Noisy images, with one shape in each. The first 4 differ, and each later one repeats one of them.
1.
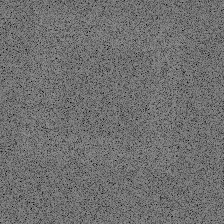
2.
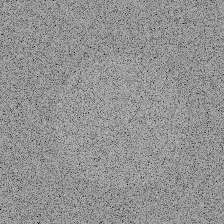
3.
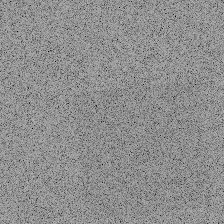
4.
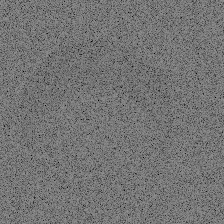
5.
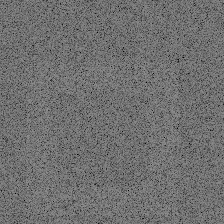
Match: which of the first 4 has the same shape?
1
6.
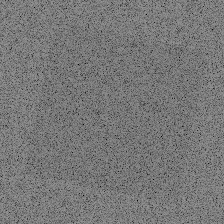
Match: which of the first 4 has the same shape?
3
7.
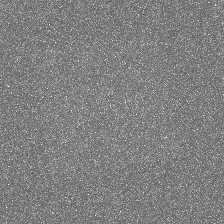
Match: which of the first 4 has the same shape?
3
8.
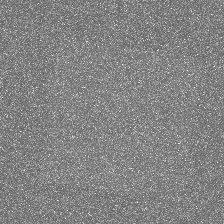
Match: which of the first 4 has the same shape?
3
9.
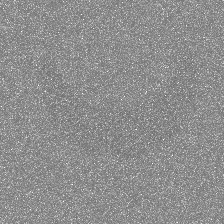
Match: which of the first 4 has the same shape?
4
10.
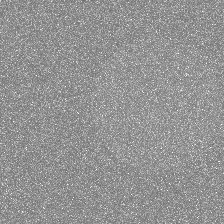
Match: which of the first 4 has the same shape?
2
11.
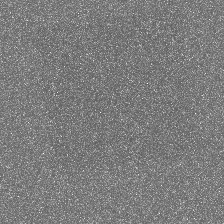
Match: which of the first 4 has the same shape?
3
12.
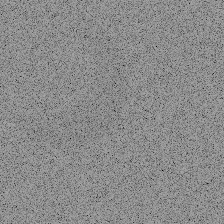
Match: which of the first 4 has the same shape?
4
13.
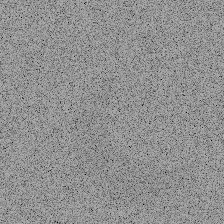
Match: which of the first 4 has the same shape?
4
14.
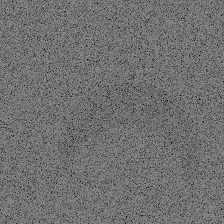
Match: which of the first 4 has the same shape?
4
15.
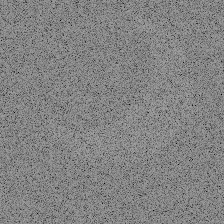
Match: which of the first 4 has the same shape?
4
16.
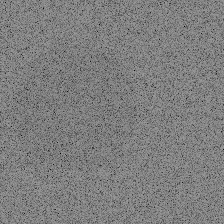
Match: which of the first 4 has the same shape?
2
